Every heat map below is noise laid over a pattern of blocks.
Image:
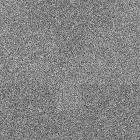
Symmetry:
left and right mirror each other
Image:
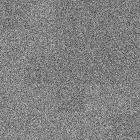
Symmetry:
mirrored about the diagonal from the bottom left
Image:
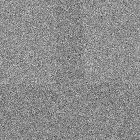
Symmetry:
left and right mirror each other
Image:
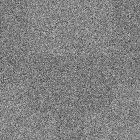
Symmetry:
left and right mirror each other
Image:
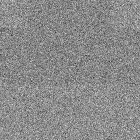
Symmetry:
left and right mirror each other
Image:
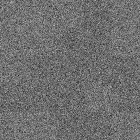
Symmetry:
mirrored about the diagonal from the top left
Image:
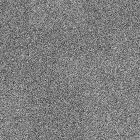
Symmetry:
no symmetry
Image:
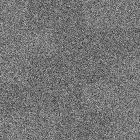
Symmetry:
the same after a half turn
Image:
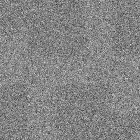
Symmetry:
the same after a half turn
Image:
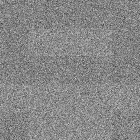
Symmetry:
left and right mirror each other
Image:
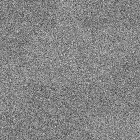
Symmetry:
no symmetry
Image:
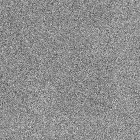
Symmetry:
mirrored about the diagonal from the top left
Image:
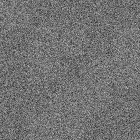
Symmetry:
mirrored about the diagonal from the top left
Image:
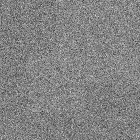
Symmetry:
mirrored about the diagonal from the bottom left
